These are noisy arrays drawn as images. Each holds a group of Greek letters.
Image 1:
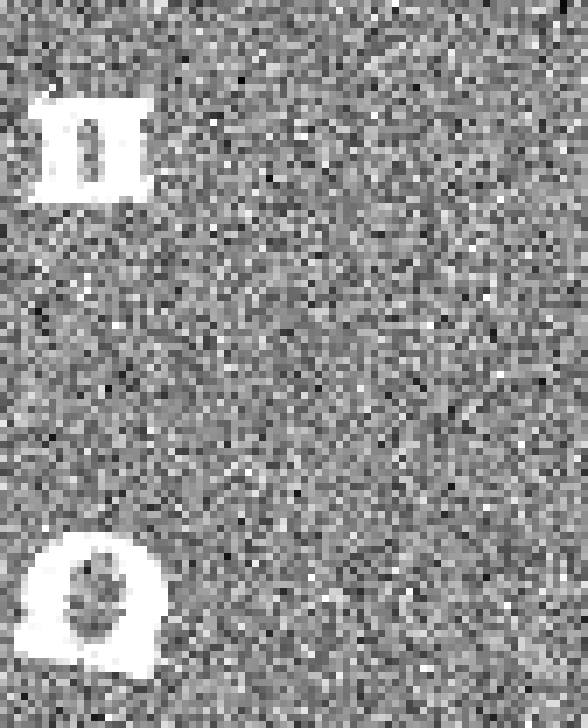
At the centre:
nothing
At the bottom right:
nothing
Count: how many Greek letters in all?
2
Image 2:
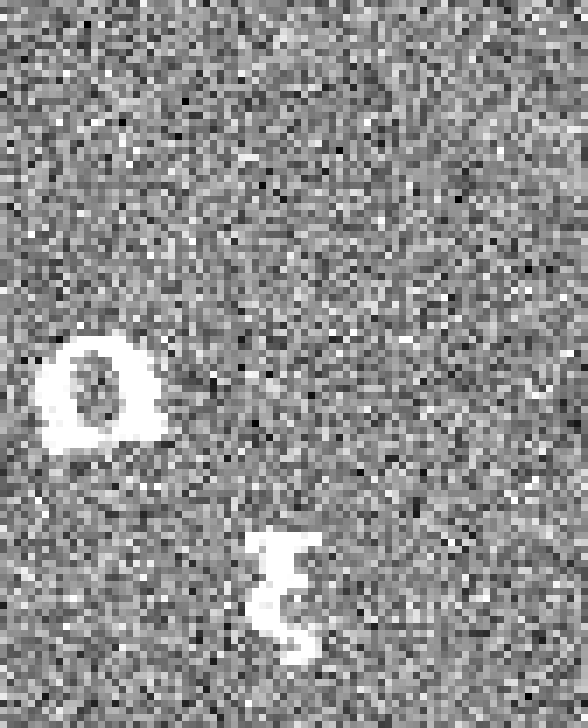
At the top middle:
nothing
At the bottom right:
nothing
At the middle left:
omega
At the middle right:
nothing
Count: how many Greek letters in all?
2
